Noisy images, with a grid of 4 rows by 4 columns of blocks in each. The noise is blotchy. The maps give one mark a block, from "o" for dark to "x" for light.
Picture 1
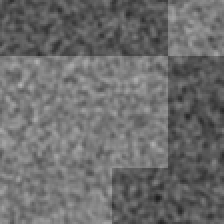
o o o x
x x x o
x x x o
x x o o
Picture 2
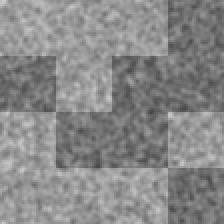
x x x o
o x o o
x o o x
x x x o
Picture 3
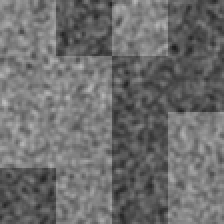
x o x o
x x o o
x x o x
o x o x
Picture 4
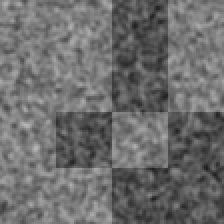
x x o x
x x o x
x o x o
x x o o
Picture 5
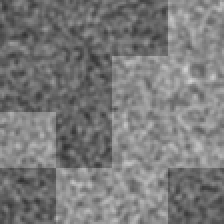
o o o x
o o x x
x o x x
o x x o
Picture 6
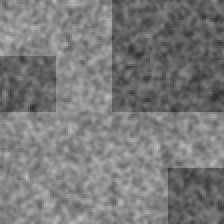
x x o o
o x o o
x x x x
x x x o
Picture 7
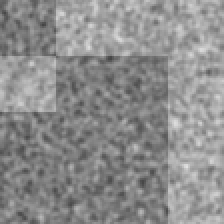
o x x x
x o o x
o o o x
o o o x
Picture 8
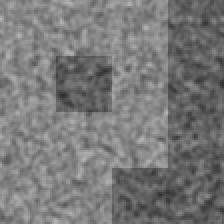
x x x o
x o x o
x x x o
x x o o
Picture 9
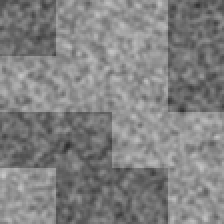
o x x o
x x x o
o o x x
x o o x
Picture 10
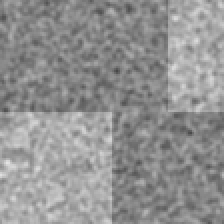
o o o x
o o o x
x x o o
x x o o
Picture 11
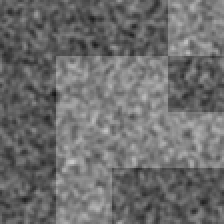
o o o x
o x x o
o x x x
o x o o
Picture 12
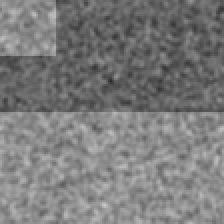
x o o o
o o o o
x x x x
x x x x
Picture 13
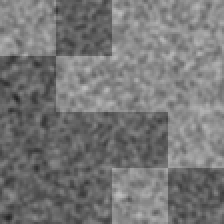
x o x x
o x x x
o o o x
o o x o
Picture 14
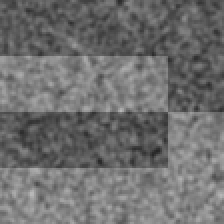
o o o o
x x x o
o o o x
x x x x
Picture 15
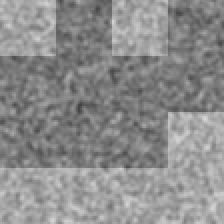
x o x o
o o o o
o o o x
x x x x
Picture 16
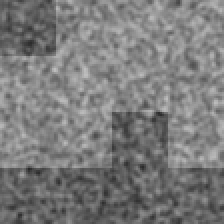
o x x x
x x x x
x x o x
o o o o
